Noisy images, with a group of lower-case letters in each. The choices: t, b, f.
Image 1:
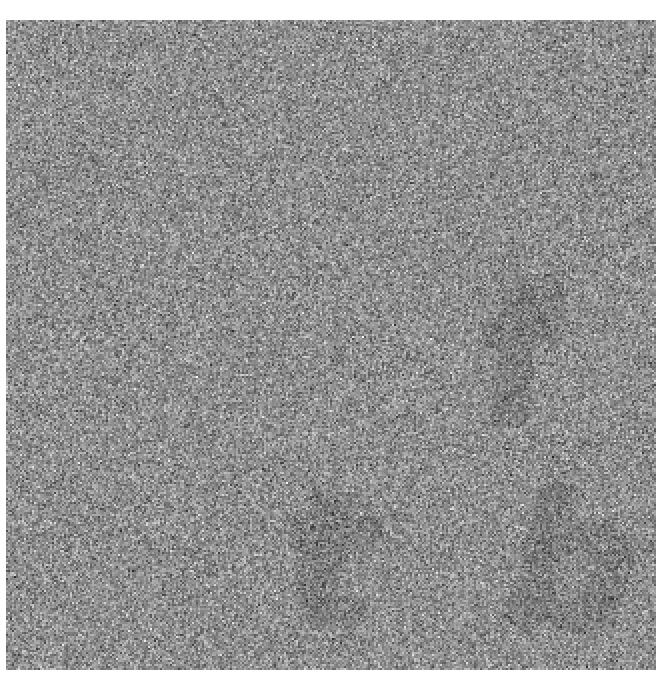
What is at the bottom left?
nothing
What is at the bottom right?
b
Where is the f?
middle right
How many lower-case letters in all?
3
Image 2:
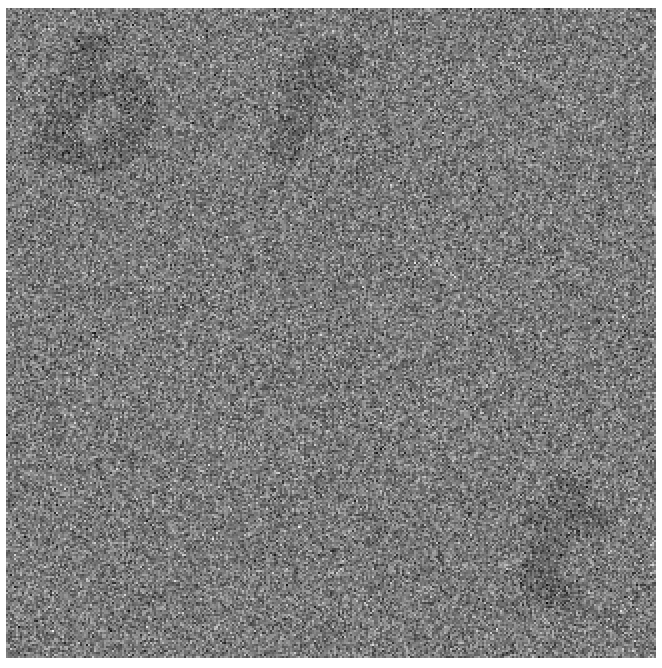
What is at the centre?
nothing
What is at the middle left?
nothing
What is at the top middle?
f
